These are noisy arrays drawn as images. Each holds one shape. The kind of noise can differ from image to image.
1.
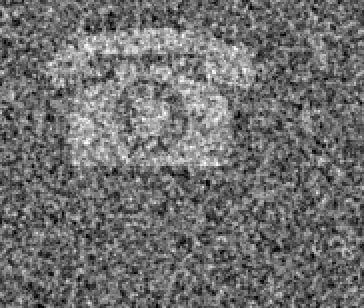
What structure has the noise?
blotchy
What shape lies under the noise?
telephone
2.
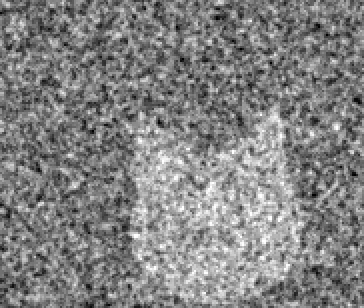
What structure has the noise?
blotchy
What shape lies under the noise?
cat's head
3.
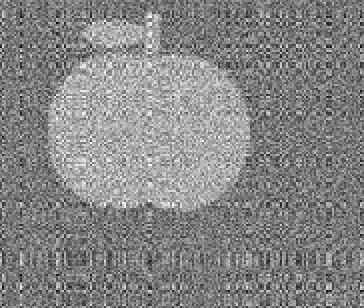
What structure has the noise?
low rank plus noise
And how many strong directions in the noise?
one
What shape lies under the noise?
apple
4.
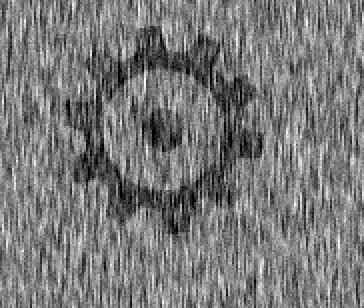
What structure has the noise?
streaked along the columns
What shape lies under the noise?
gear
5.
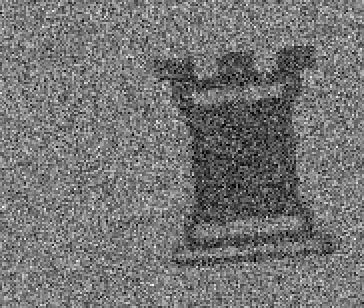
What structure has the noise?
independent entries
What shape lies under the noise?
chess rook
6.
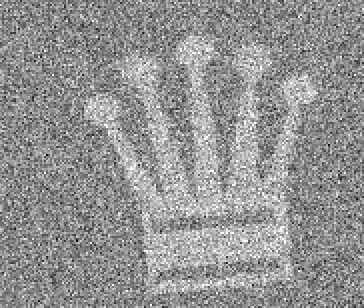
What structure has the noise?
independent entries
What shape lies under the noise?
chess queen
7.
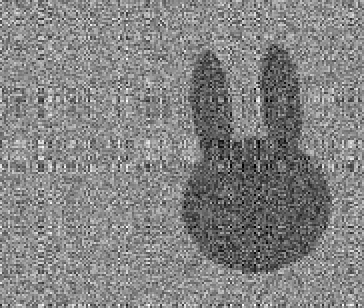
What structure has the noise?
low rank plus noise
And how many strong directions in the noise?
one
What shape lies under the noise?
rabbit's head
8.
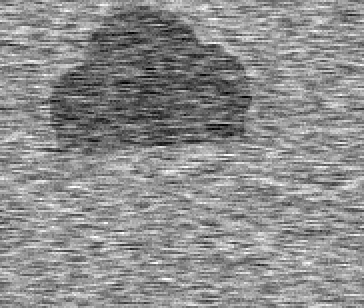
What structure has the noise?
streaked along the rows
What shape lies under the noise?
cloud
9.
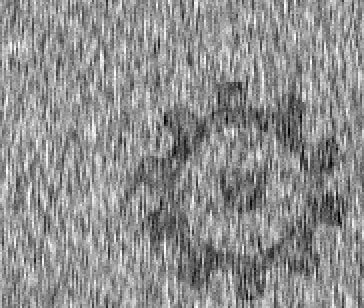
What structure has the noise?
streaked along the columns
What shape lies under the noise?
gear
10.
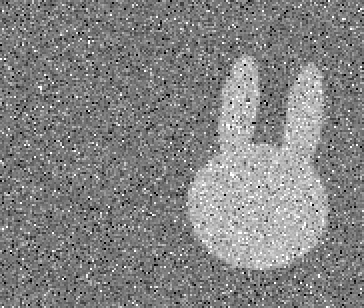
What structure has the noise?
heavy tails
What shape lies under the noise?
rabbit's head
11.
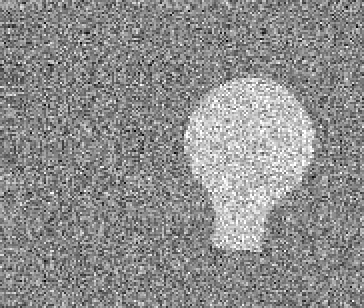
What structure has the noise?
low rank plus noise
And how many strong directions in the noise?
five to eight
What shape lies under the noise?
light bulb
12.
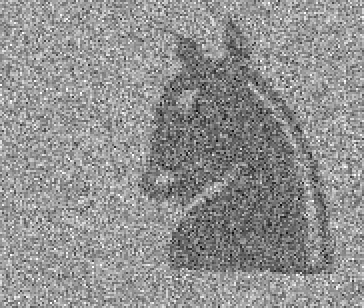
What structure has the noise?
independent entries
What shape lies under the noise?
chess knight
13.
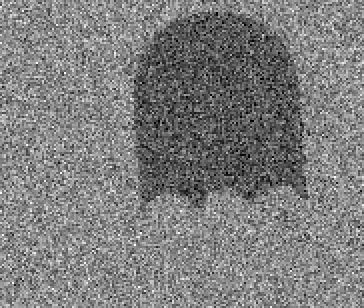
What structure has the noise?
independent entries
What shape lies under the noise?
ghost
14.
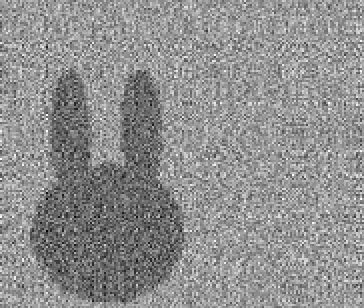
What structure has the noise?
low rank plus noise
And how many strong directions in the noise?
three or four
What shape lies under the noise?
rabbit's head
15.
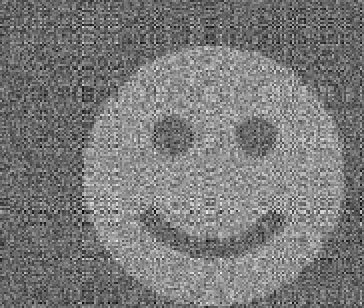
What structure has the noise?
low rank plus noise
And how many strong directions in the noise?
one
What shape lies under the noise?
smiling face
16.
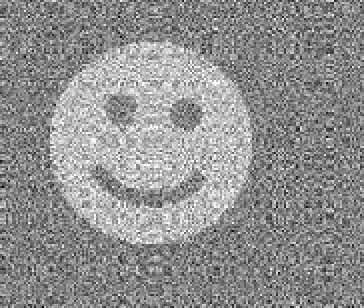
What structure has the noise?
low rank plus noise
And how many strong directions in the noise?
two
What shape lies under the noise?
smiling face
